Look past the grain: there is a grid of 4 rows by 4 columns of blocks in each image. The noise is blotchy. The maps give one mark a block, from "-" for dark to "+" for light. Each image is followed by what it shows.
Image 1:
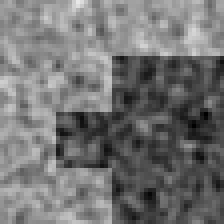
+ + + +
+ + - -
+ - - -
+ + - -
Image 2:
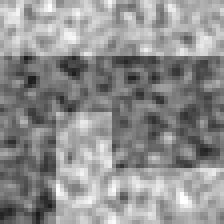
+ + + +
- - - -
- + - -
- + + +
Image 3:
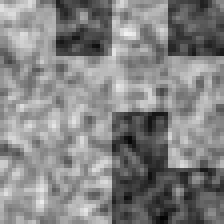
+ - + -
+ + + +
+ + - +
+ + - -
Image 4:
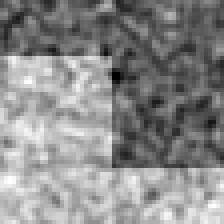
- - - -
+ + - -
+ + - -
+ + + +
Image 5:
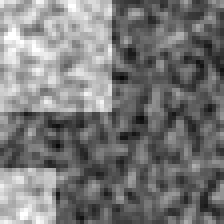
+ + - -
+ + - -
- - - -
+ - - -
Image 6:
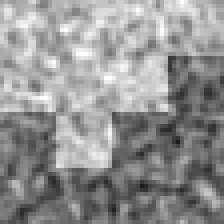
+ + + +
+ + + -
- + - -
- - - -
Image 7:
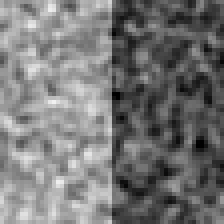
+ + - -
+ + - -
+ + - -
+ + - -
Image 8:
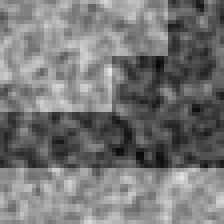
+ + + -
+ + - -
- - - -
+ + + +
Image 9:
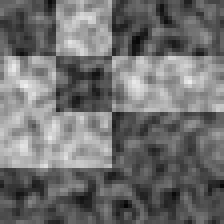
- + - -
+ - + +
+ + - -
- - - -
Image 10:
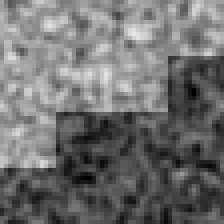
+ + + +
+ + + -
+ - - -
- - - -
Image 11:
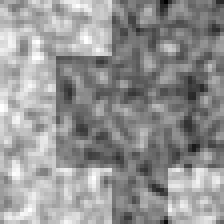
+ + - -
+ - - -
+ - - -
+ + - +
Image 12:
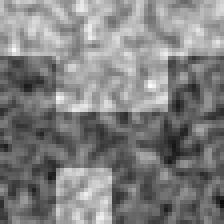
+ + + +
- + + -
- - - -
- + - -
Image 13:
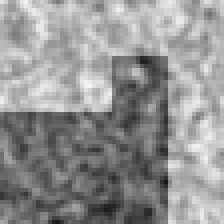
+ + + +
+ + - +
- - - +
- - - +
